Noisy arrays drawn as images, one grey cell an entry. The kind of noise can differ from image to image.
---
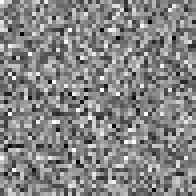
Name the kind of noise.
independent entries
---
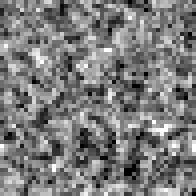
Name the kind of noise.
blotchy
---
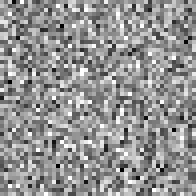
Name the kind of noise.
independent entries
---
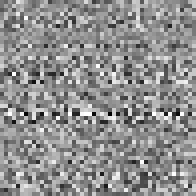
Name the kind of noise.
rows of uneven size
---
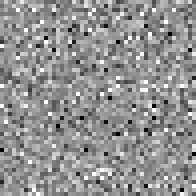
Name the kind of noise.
heavy tails
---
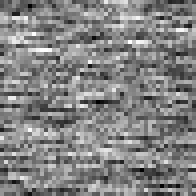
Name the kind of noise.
streaked along the rows
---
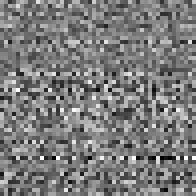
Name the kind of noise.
rows of uneven size
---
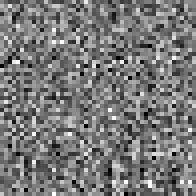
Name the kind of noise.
low rank plus noise
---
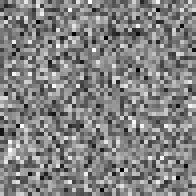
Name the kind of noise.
independent entries
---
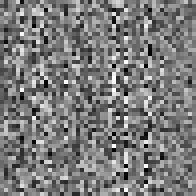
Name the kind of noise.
columns of uneven size
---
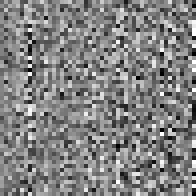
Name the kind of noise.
columns of uneven size
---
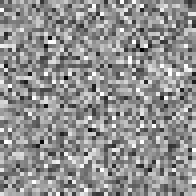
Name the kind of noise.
independent entries
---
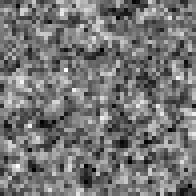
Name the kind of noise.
blotchy
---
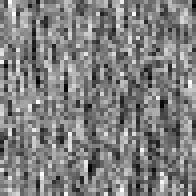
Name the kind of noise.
streaked along the columns
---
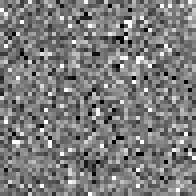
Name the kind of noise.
heavy tails
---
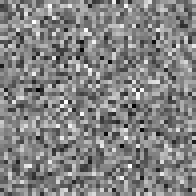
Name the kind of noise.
independent entries
